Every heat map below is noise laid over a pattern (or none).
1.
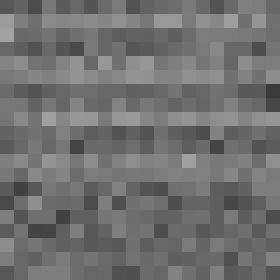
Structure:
bands of rows
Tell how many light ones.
4
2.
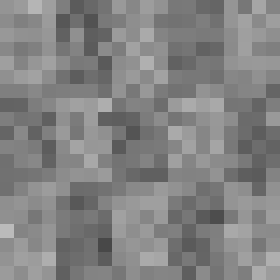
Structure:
a checkerboard
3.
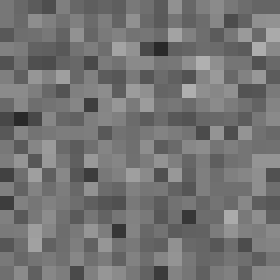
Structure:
only noise
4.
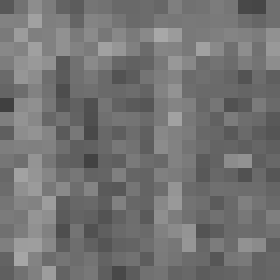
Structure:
bands of rows crossing bands of columns
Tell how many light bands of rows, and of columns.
1 and 2
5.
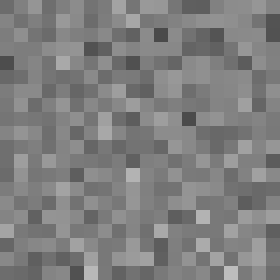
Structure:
only noise
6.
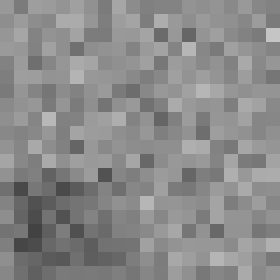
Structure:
one block
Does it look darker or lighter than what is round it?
darker
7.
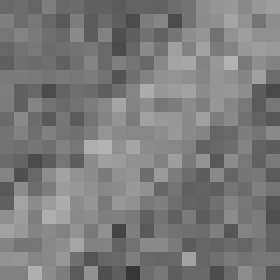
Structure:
a diagonal band
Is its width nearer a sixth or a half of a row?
a half
